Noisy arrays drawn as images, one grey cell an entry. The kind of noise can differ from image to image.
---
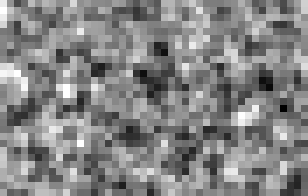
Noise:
blotchy
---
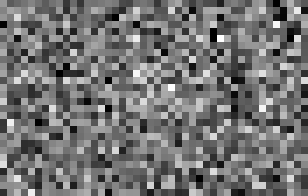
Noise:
low rank plus noise
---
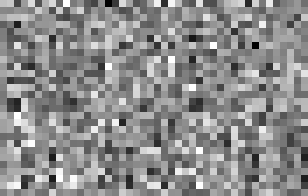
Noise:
low rank plus noise
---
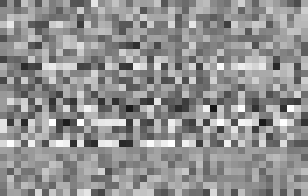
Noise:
rows of uneven size
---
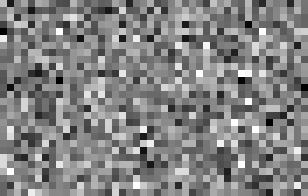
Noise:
independent entries
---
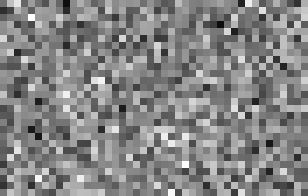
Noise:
independent entries
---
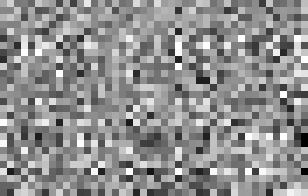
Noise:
low rank plus noise
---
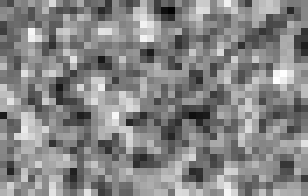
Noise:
blotchy
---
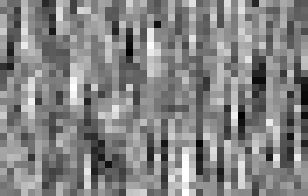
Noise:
streaked along the columns
